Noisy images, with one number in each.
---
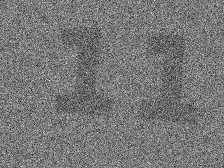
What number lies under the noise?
11
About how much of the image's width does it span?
two thirds
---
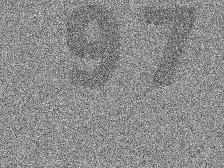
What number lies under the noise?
97
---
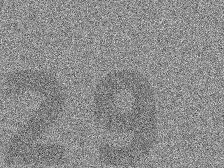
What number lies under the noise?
29
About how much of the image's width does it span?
two thirds
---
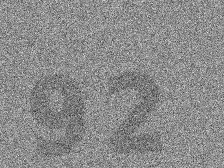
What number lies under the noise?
92
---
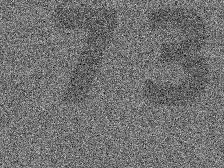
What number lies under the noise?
73
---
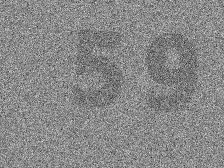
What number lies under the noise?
59
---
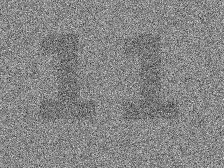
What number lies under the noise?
11
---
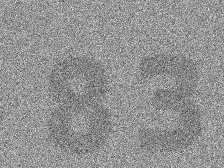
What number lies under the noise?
83
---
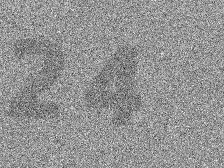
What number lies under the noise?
24
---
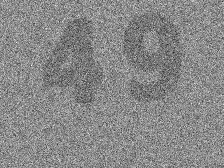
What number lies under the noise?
49
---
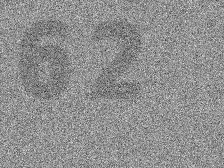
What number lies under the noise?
62
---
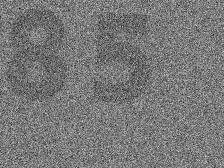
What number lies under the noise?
85
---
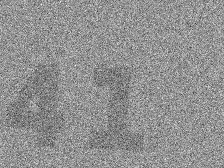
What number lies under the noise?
41
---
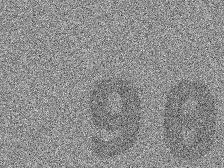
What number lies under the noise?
90
